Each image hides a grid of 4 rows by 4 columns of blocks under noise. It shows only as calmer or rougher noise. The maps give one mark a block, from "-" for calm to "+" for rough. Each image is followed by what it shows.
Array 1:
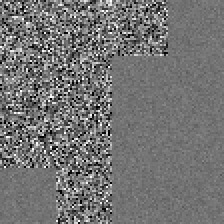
+++-
++--
++--
-+--
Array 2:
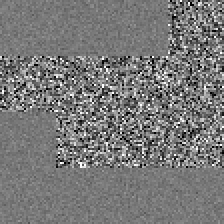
---+
++++
-+++
----
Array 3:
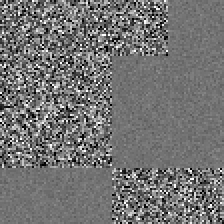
+++-
++--
++--
--++
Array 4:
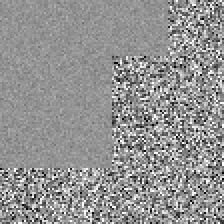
---+
--++
--++
++++
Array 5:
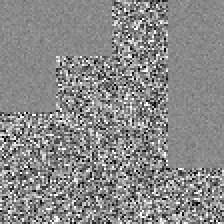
--+-
-++-
+++-
++++
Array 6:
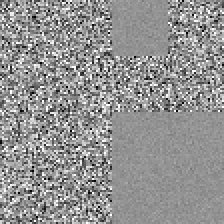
++-+
++++
++--
++--
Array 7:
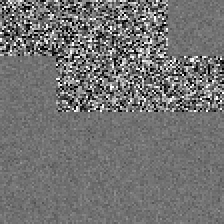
+++-
-+++
----
----
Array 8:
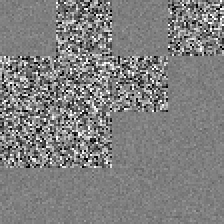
-+-+
+++-
++--
----
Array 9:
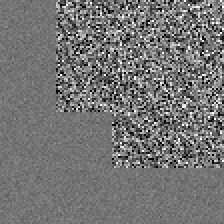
-+++
-+++
--++
----
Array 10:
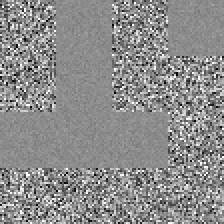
+-+-
+-++
---+
++++
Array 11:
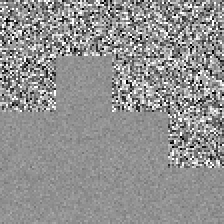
++++
+-++
---+
----
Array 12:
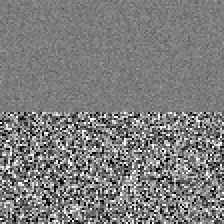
----
----
++++
++++
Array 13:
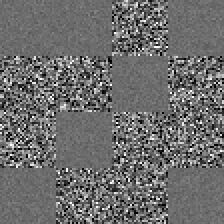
--+-
++-+
+-++
-++-
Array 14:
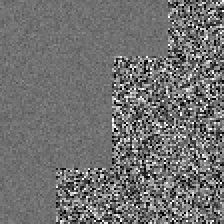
---+
--++
--++
-+++
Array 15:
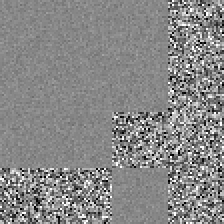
---+
---+
--++
++-+
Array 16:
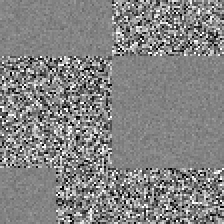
--++
++--
++--
-+++
